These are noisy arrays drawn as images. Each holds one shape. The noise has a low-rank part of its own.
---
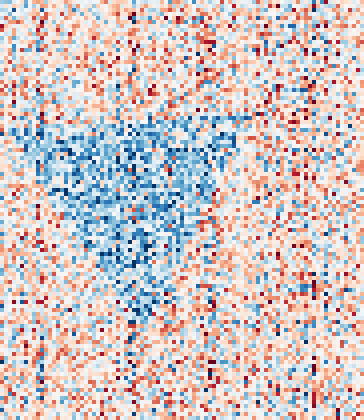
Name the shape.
triangle
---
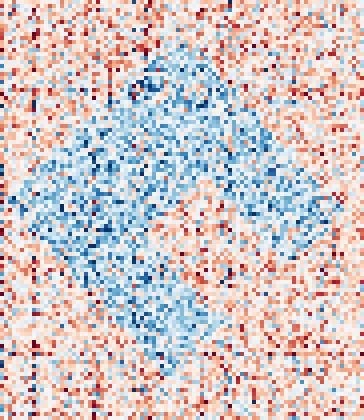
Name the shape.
square with a notch
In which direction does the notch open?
down and right
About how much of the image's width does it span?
nearly all
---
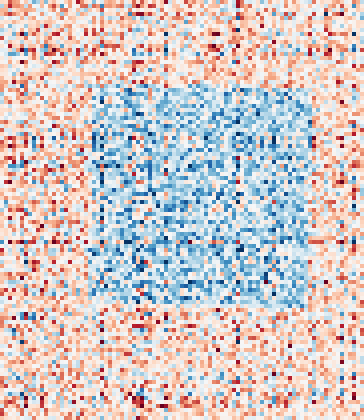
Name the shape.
square
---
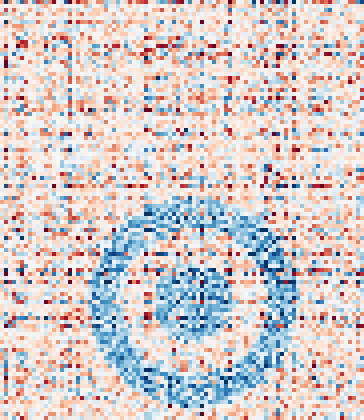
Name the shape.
bullseye
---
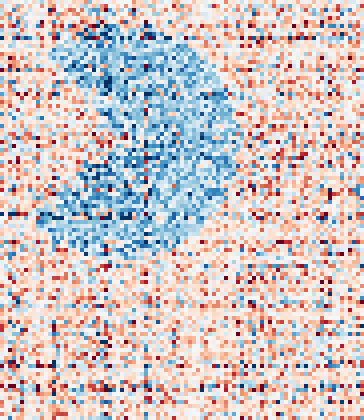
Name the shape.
disc with a wedge cut out
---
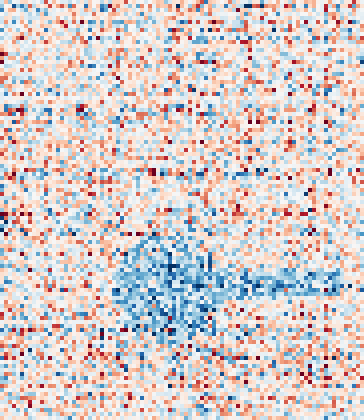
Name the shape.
lollipop
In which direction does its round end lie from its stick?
left
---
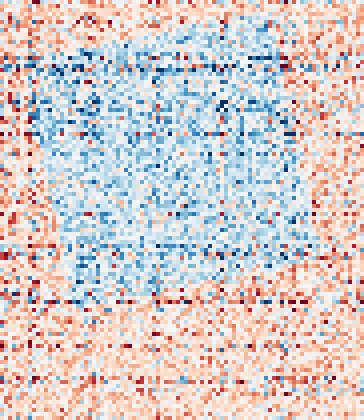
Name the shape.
square
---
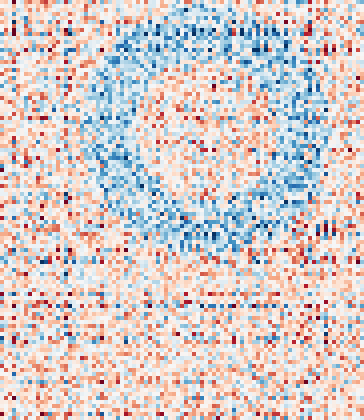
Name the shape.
ring
